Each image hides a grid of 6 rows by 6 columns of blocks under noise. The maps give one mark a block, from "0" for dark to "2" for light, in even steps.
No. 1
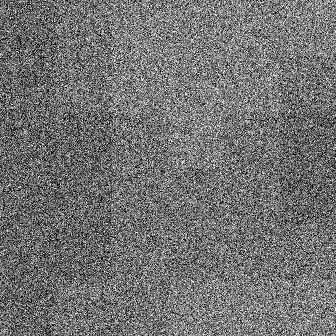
0 1 2 2 2 2
0 1 2 2 2 1
0 0 1 2 1 0
0 0 1 1 1 0
0 0 1 1 1 1
0 1 1 2 2 2
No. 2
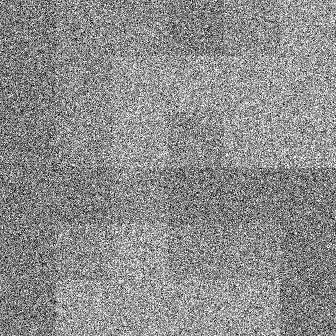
0 1 1 0 1 2
0 1 2 2 2 2
0 1 2 1 2 2
0 0 1 0 0 0
0 1 2 1 1 0
0 2 2 2 2 0
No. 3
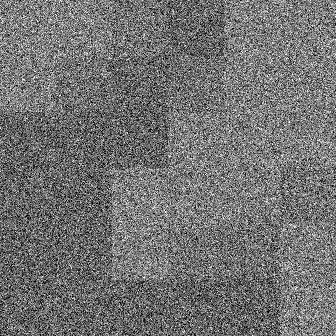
2 2 1 0 2 2
2 1 0 1 2 2
0 0 0 2 2 2
0 0 2 2 2 1
0 0 2 1 1 2
0 0 0 0 0 2
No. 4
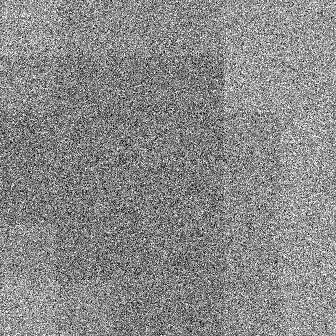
2 1 1 1 2 2
1 0 0 0 2 2
0 0 0 0 1 2
0 0 0 0 1 2
1 0 0 0 1 2
2 1 0 0 1 2
